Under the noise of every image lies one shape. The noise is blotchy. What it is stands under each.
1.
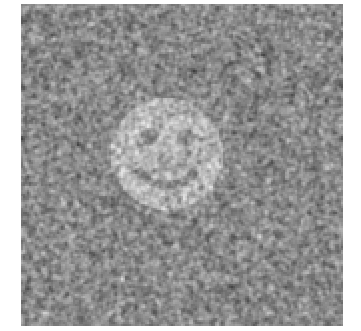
light smiling face, centre
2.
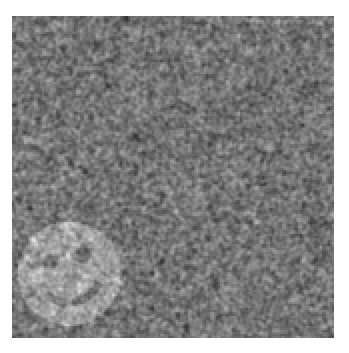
light smiling face, bottom left
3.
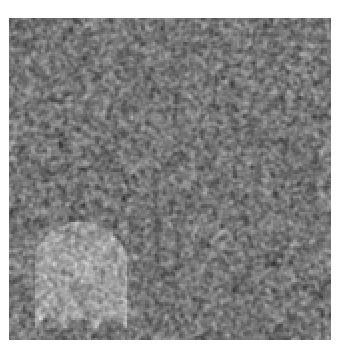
light ghost, bottom left
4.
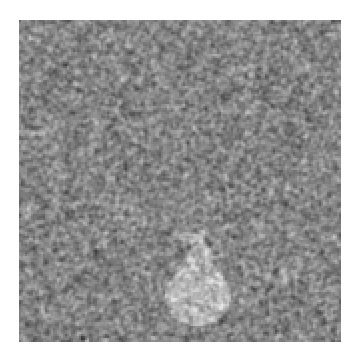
light pear, bottom middle
